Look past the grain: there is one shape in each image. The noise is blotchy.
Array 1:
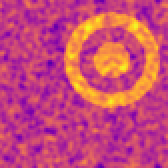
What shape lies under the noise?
bullseye
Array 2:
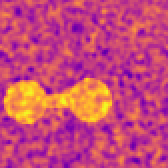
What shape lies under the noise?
dumbbell
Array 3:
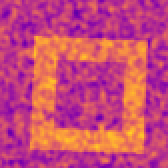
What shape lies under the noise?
square frame
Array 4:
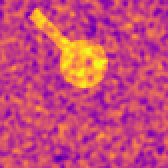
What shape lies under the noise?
lollipop
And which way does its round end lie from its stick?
down and right
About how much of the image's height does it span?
half
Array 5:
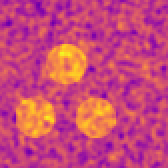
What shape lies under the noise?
three dots
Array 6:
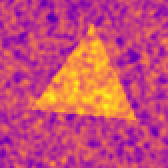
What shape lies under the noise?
triangle
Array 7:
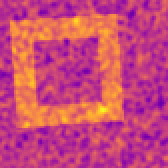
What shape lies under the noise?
square frame
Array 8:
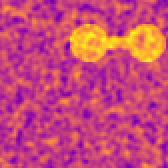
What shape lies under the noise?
dumbbell
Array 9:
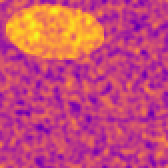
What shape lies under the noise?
ellipse
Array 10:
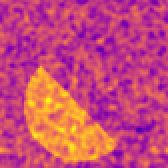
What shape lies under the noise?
half disc
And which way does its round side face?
down and left
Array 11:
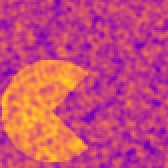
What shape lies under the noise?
disc with a wedge cut out
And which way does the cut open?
right
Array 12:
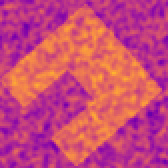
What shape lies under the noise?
square with a notch
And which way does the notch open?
down and left
